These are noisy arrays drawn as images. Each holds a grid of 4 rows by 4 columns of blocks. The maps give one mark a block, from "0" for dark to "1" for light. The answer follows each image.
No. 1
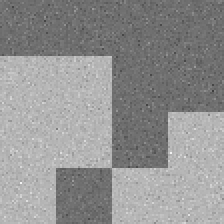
0000
1100
1101
1011
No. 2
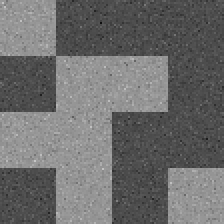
1000
0110
1100
0101
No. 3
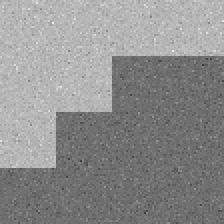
1111
1100
1000
0000
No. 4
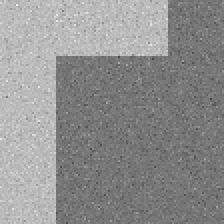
1110
1000
1000
1000
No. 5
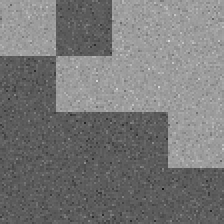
1011
0111
0001
0000
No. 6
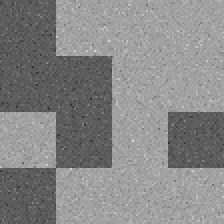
0111
0011
1010
0111
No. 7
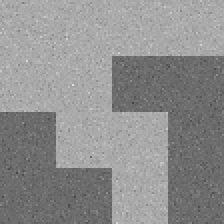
1111
1100
0110
0010
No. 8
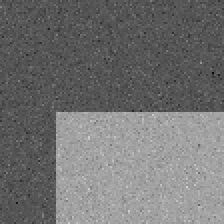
0000
0000
0111
0111
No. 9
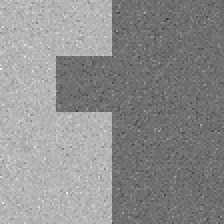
1100
1000
1100
1100
